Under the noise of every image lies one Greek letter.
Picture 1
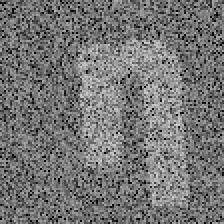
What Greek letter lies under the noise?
eta
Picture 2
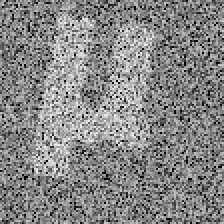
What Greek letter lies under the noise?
mu
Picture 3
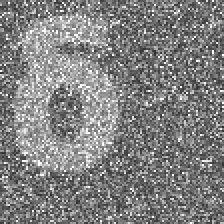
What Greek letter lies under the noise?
delta
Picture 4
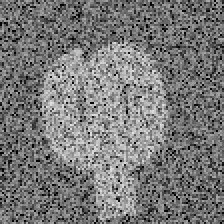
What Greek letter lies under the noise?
phi
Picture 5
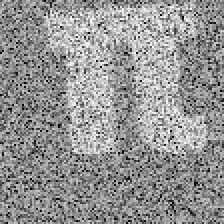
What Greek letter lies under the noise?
pi
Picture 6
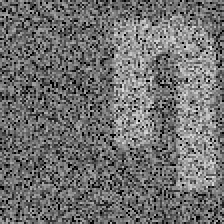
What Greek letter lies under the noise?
eta
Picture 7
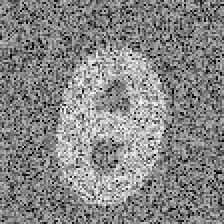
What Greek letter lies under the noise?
theta
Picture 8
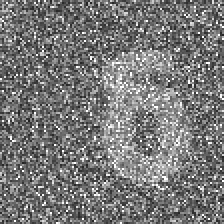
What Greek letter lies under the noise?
delta
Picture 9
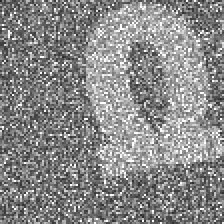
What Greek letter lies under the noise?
omega
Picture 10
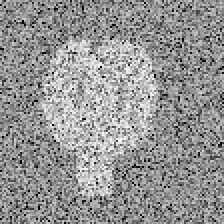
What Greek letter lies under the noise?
phi
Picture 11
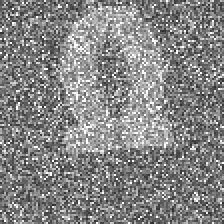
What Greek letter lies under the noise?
omega
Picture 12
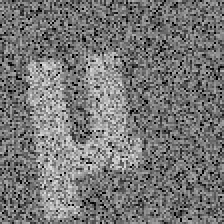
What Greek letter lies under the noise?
mu
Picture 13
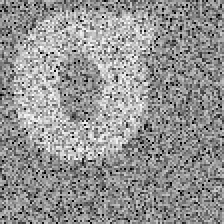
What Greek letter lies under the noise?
sigma
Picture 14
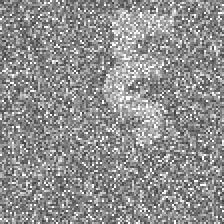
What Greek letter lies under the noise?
xi
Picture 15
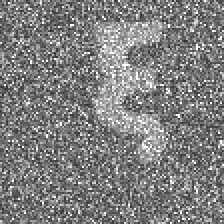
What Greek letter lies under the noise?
xi
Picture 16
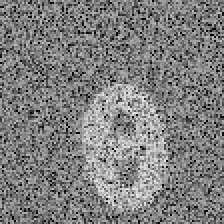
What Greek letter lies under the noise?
theta
